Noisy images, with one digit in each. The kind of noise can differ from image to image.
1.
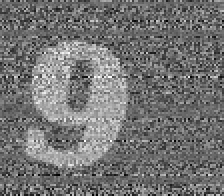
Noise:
rows of uneven size
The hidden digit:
9
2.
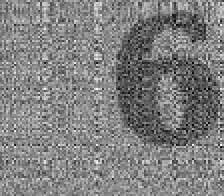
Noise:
low rank plus noise
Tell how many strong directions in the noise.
two
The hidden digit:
6
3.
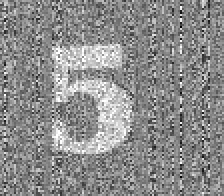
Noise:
columns of uneven size
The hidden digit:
5
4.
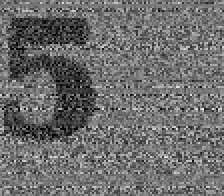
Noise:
rows of uneven size
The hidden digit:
5
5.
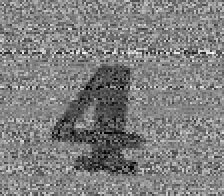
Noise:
rows of uneven size
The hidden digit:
4
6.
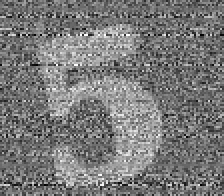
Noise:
rows of uneven size
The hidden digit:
5
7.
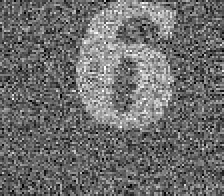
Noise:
low rank plus noise
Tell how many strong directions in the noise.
five to eight
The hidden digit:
6
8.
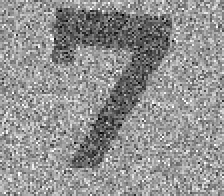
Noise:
independent entries
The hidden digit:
7
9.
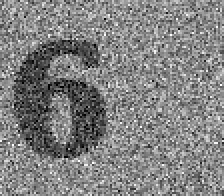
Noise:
independent entries
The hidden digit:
6
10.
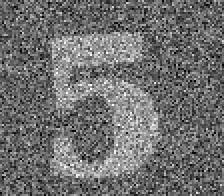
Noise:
independent entries
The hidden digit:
5
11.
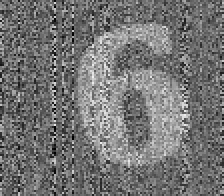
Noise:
columns of uneven size
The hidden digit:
6
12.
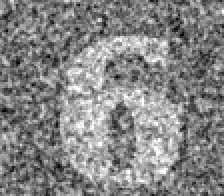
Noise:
blotchy
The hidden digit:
6
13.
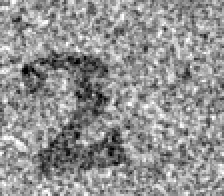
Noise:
blotchy
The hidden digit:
2
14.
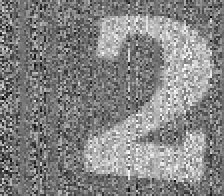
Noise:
columns of uneven size
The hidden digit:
2
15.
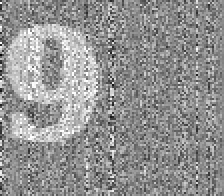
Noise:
columns of uneven size
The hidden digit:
9
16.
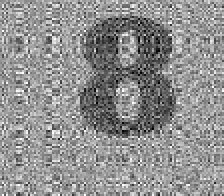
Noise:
low rank plus noise
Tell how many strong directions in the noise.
one
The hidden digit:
8
